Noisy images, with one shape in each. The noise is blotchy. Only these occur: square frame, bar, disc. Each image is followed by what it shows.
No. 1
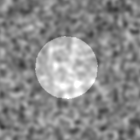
light disc, centre
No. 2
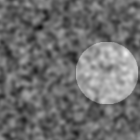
light disc, middle right
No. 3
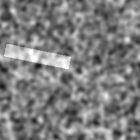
light bar
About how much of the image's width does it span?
half
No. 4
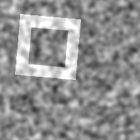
light square frame
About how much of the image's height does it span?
half
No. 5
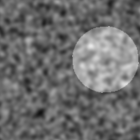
light disc
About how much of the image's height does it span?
half
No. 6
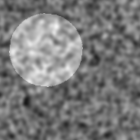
light disc
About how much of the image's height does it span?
half
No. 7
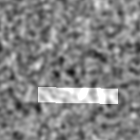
light bar
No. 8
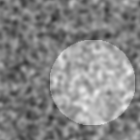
light disc
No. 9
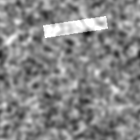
light bar
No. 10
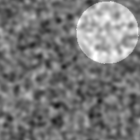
light disc, top right
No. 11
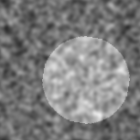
light disc
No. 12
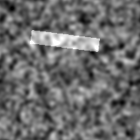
light bar
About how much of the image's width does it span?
half
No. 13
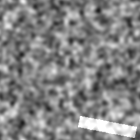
light bar, bottom right
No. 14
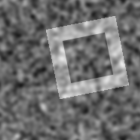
light square frame
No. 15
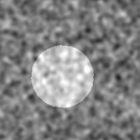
light disc, centre
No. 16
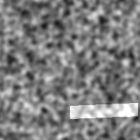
light bar
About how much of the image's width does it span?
half
